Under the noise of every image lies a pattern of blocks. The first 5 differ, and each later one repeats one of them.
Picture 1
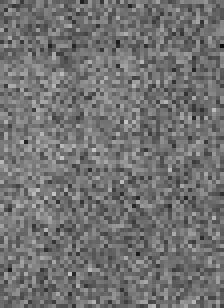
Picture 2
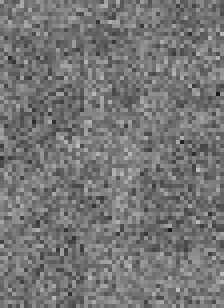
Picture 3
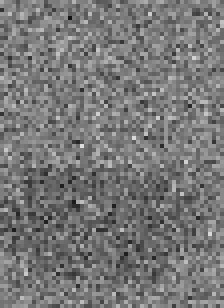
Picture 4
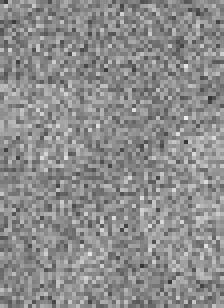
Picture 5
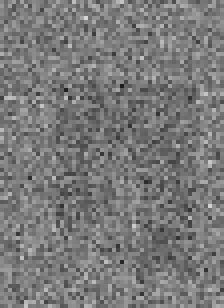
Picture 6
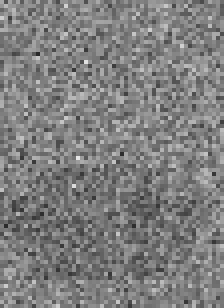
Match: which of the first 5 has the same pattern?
3
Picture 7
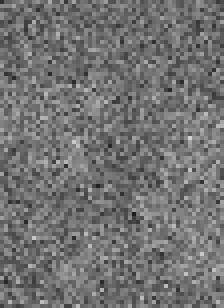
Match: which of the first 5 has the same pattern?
4
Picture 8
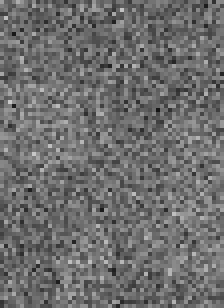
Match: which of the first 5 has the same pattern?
4
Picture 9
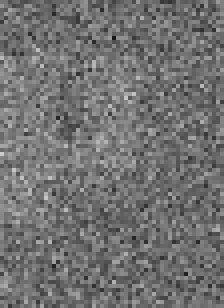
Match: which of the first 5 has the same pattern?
1
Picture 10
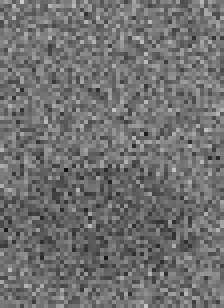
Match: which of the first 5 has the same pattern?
3
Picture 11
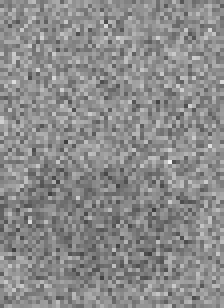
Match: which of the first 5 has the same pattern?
3
